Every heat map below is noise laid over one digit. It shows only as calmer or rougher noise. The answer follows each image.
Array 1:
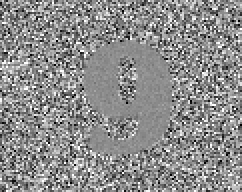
9
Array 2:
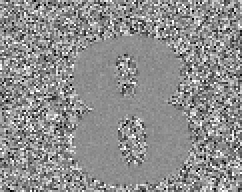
8
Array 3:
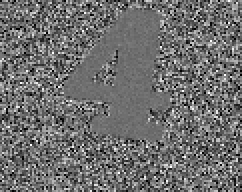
4
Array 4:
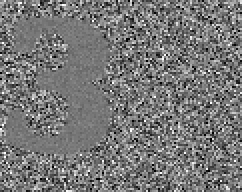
3
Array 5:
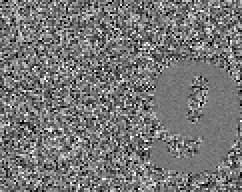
9
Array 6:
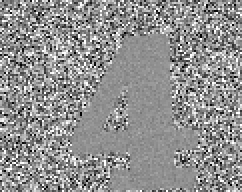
4
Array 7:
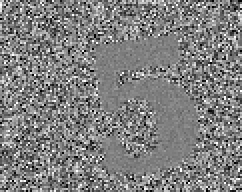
5
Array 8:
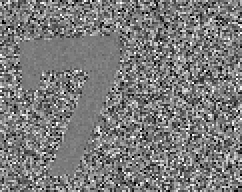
7
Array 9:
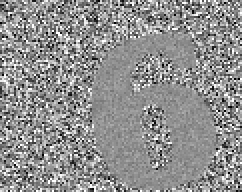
6
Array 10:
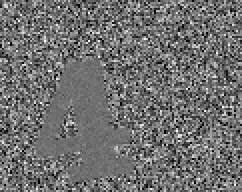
4
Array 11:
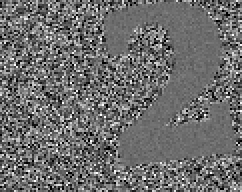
2
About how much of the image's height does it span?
nearly all
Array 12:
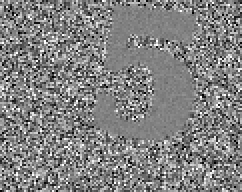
5
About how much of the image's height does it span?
two thirds
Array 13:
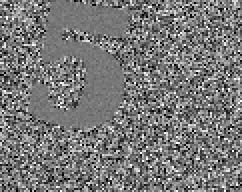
5
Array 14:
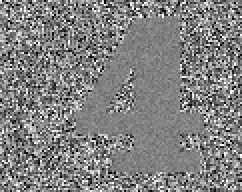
4
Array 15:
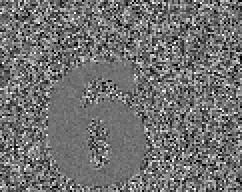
6
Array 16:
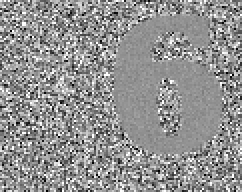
6
